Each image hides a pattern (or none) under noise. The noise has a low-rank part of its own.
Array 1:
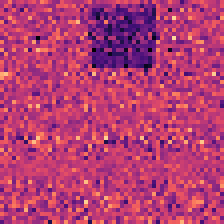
one block
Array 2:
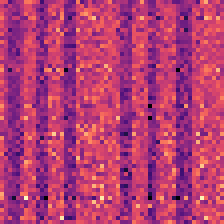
bands of columns
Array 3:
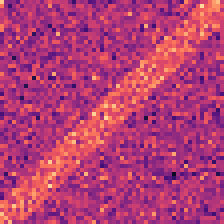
a diagonal band
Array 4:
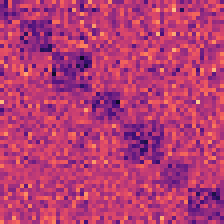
blocks along the diagonal
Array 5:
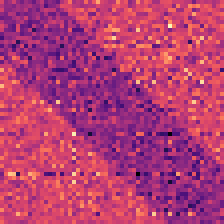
a diagonal band
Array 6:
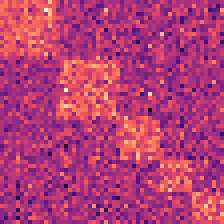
blocks along the diagonal
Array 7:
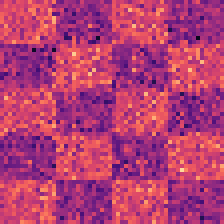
a checkerboard
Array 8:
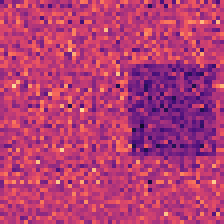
one block
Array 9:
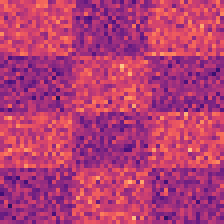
a checkerboard
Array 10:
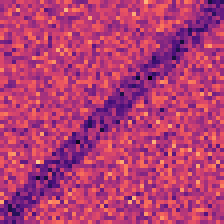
a diagonal band
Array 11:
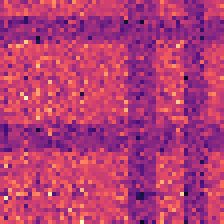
bands of rows crossing bands of columns
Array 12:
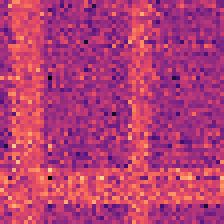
bands of rows crossing bands of columns
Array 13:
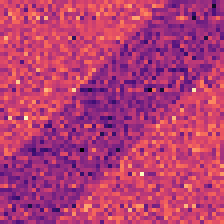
a diagonal band
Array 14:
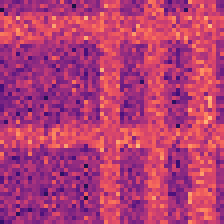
bands of rows crossing bands of columns
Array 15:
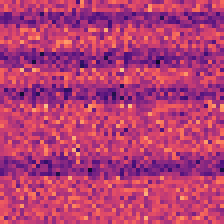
bands of rows
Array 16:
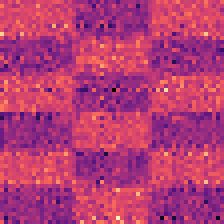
a checkerboard
